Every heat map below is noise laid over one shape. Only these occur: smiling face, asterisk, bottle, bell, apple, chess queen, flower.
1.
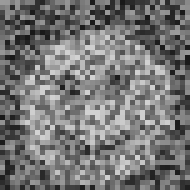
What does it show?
light smiling face
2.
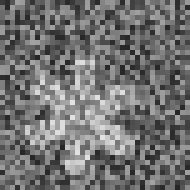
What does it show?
light asterisk
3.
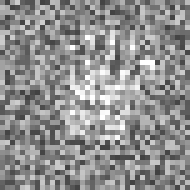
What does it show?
light chess queen
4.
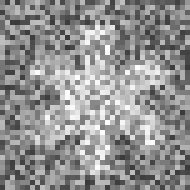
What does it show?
light asterisk
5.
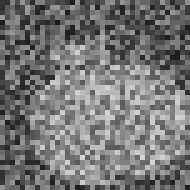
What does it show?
light apple
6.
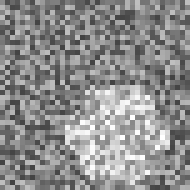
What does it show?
light flower
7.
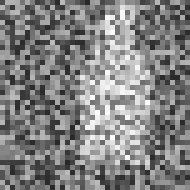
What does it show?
light bottle
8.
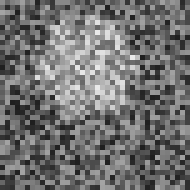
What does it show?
light flower
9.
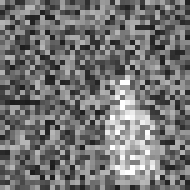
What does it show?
light bottle
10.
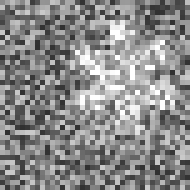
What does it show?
light asterisk
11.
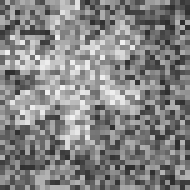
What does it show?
light asterisk
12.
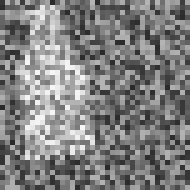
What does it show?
light bottle
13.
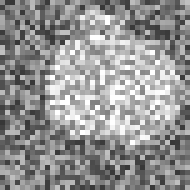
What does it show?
light apple
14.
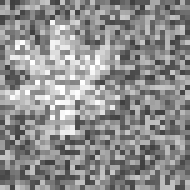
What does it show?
light asterisk
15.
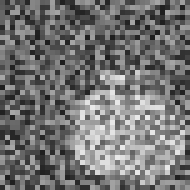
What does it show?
light apple
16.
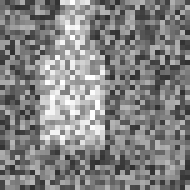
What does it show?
light bottle
